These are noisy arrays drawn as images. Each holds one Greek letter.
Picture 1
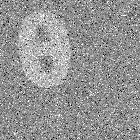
theta
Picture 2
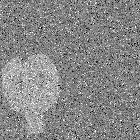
phi
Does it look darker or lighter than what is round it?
lighter
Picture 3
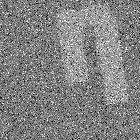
eta
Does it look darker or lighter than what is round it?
lighter
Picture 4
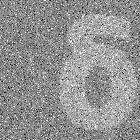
delta
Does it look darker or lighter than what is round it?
lighter
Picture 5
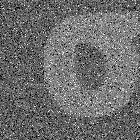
sigma
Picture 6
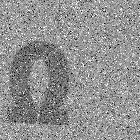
omega
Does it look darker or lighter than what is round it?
darker
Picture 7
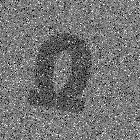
omega
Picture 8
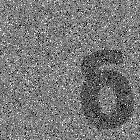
delta
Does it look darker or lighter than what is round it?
darker
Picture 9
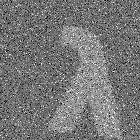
lambda
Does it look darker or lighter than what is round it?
lighter
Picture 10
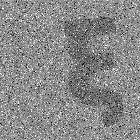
xi
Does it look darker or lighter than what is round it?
darker
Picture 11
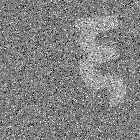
xi
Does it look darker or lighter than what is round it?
lighter
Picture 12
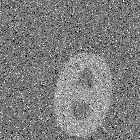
theta
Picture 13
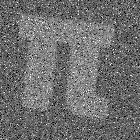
pi
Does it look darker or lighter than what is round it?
lighter
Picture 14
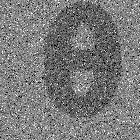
theta
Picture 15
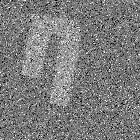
eta
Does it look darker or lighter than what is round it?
lighter
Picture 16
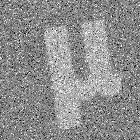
mu
